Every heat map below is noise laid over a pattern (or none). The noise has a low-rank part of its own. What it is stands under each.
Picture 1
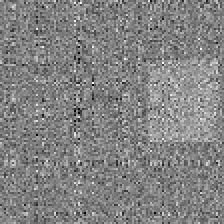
one block
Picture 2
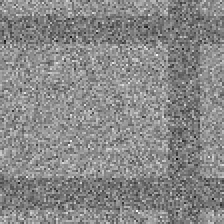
bands of rows crossing bands of columns
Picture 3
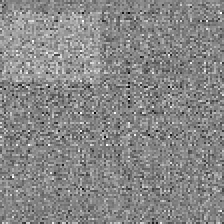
one block
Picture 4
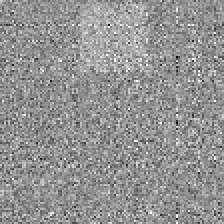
one block
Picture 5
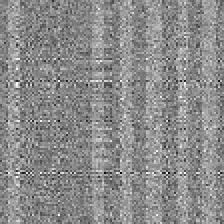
bands of columns
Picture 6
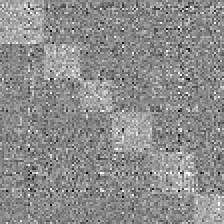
blocks along the diagonal
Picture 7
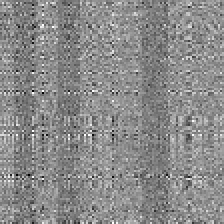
bands of columns
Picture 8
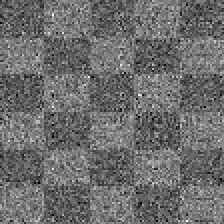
a checkerboard
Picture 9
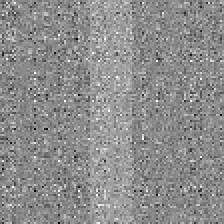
one band of columns
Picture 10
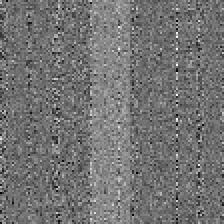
one band of columns
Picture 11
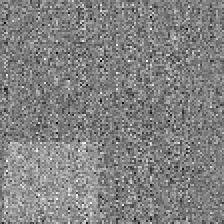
one block
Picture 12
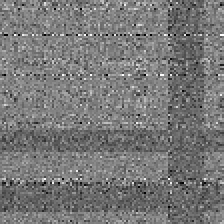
bands of rows crossing bands of columns
